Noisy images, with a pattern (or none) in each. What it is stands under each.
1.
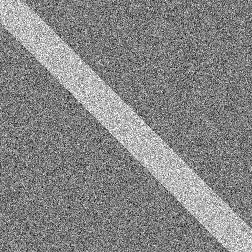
a diagonal band
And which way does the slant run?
top left to bottom right
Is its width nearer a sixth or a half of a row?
a sixth
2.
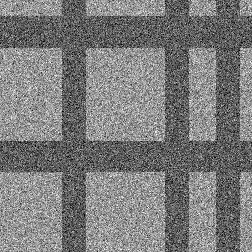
bands of rows crossing bands of columns
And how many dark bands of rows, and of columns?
2 and 3
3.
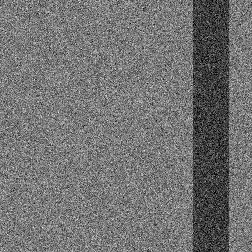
one band of columns
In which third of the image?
right
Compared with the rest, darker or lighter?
darker
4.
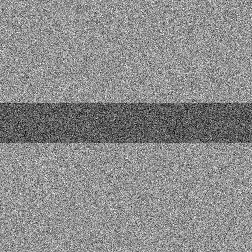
one band of rows
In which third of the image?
middle
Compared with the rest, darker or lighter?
darker
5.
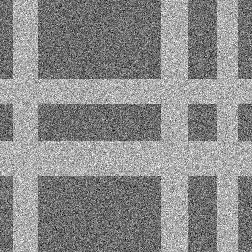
bands of rows crossing bands of columns
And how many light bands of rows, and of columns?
2 and 3
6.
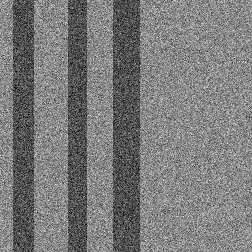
bands of columns
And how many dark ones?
3
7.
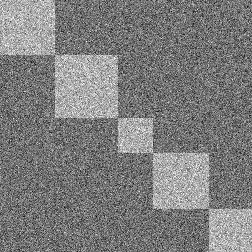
blocks along the diagonal
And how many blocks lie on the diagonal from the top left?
5
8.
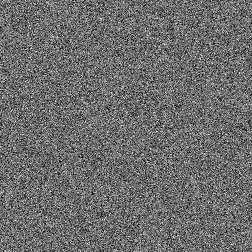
only noise
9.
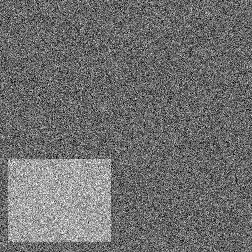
one block
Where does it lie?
bottom left
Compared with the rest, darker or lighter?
lighter
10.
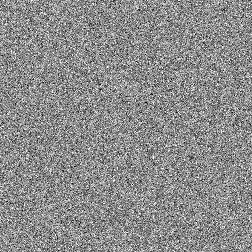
only noise
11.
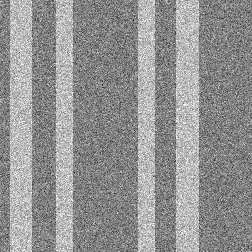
bands of columns
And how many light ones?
4
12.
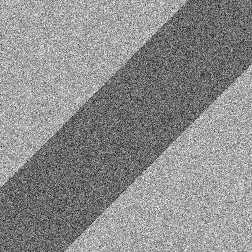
a diagonal band
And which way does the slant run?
bottom left to top right
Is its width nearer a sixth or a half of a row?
a half
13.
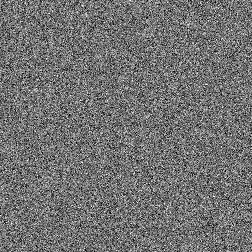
only noise
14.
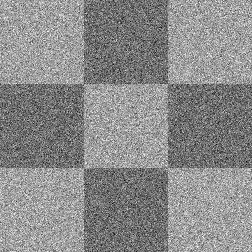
a checkerboard
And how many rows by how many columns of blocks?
3 by 3
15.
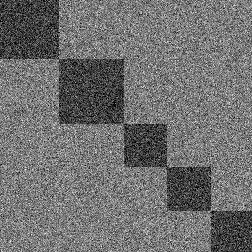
blocks along the diagonal
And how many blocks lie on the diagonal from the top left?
5
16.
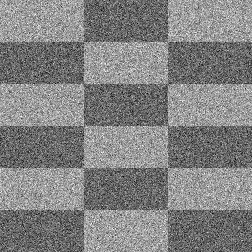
a checkerboard
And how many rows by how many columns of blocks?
6 by 3
